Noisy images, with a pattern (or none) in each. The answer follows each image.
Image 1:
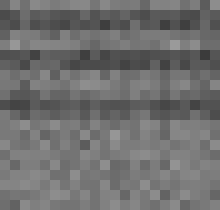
bands of rows
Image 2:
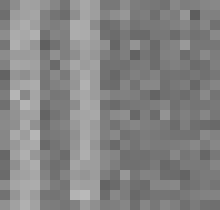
bands of columns
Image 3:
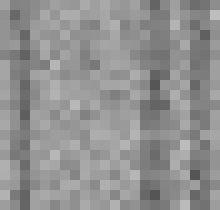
bands of columns
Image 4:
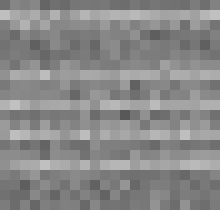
bands of rows
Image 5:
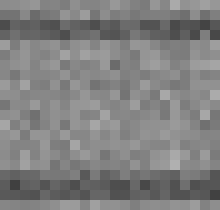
bands of rows
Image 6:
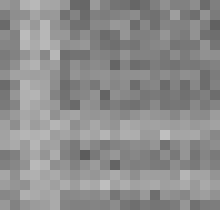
bands of rows crossing bands of columns
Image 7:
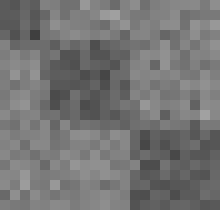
blocks along the diagonal
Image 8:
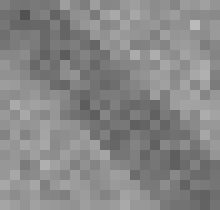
a diagonal band
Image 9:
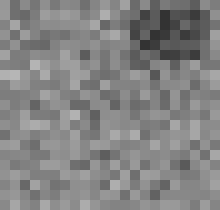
one block
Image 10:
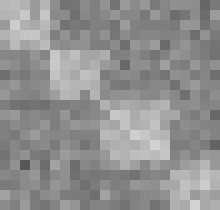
blocks along the diagonal
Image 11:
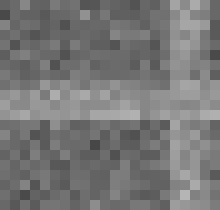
bands of rows crossing bands of columns
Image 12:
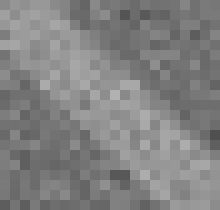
a diagonal band
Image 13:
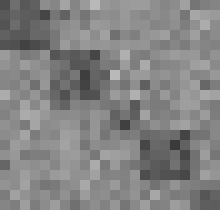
blocks along the diagonal
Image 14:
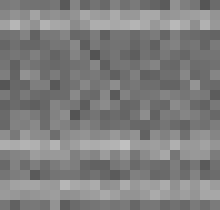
bands of rows
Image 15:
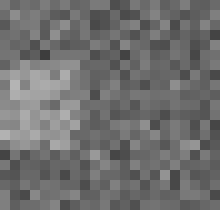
one block
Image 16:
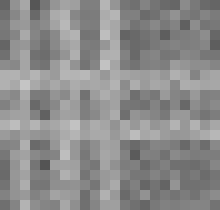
bands of rows crossing bands of columns
